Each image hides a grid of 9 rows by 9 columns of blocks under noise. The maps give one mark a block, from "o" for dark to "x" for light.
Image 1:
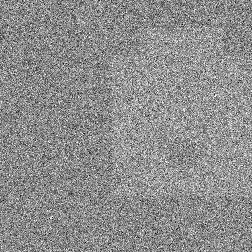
ooooooooo
oooooxxxo
ooooxxxxx
ooooxxxxx
ooooxxxxx
ooooxxoxx
ooooxxxxx
ooooooooo
ooooooooo
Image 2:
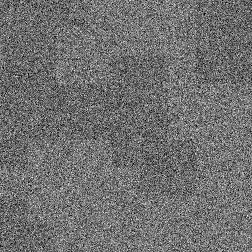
oooxxxxoo
ooxxxxxoo
ooxxooxoo
ooooooxxx
ooooooxxx
oxxxoooxx
xxxxxooxx
oxxxxxxxx
ooxxxxxxx
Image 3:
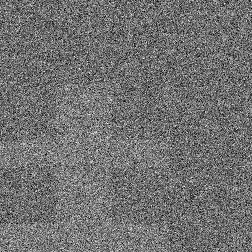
ooooooooo
ooooooooo
ooooooooo
ooxxooooo
ooxxooooo
xxxxxxooo
ooxxooooo
ooxxooooo
xxxxxxooo
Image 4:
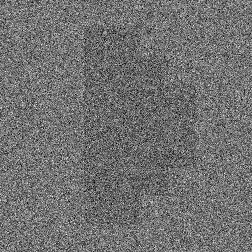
xxxxxxxxx
xxxooxxxx
xxxoooxxx
xxxooooxx
xxxooooxx
xxxooooxx
xxxoooxxx
xxxooxxxx
xxxxxxxxx
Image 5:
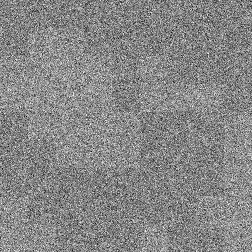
ooooooooo
oxxoooooo
xxxxoxooo
xxxxoxxxo
oxxxxooox
ooxxxooox
oooooooox
xooooooxx
xxoooxoox
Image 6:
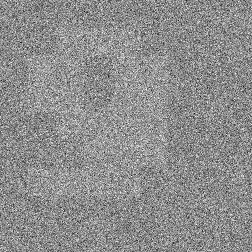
ooooooooo
ooxxxoooo
oxxoxxooo
oxxoxxooo
ooxxxxooo
oooxxxooo
oxxxxoooo
ooooooooo
ooooooooo
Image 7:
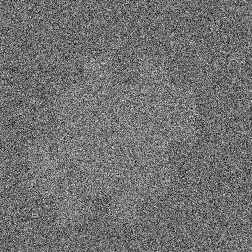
ooooooooo
ooooooooo
oooxoxooo
ooxxxxxoo
ooxxxxxoo
oxxxxxooo
oxxxxxooo
ooxoxoooo
ooooooooo
